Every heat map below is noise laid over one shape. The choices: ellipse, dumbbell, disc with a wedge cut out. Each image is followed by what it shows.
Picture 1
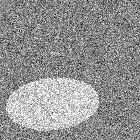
light ellipse
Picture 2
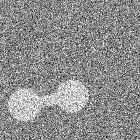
light dumbbell
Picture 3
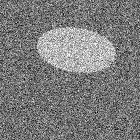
light ellipse
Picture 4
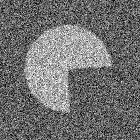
light disc with a wedge cut out
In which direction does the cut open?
down and right
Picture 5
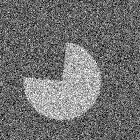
light disc with a wedge cut out
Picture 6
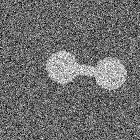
light dumbbell
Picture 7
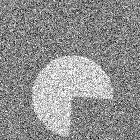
light disc with a wedge cut out
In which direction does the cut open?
down and right
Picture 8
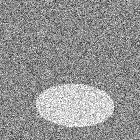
light ellipse
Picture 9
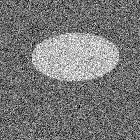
light ellipse
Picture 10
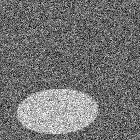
light ellipse
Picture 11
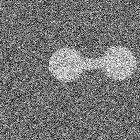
light dumbbell
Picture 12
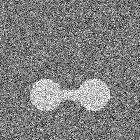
light dumbbell
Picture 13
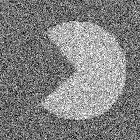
light disc with a wedge cut out
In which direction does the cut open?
left
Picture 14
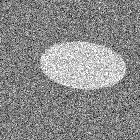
light ellipse
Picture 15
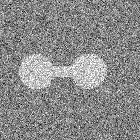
light dumbbell
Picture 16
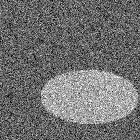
light ellipse
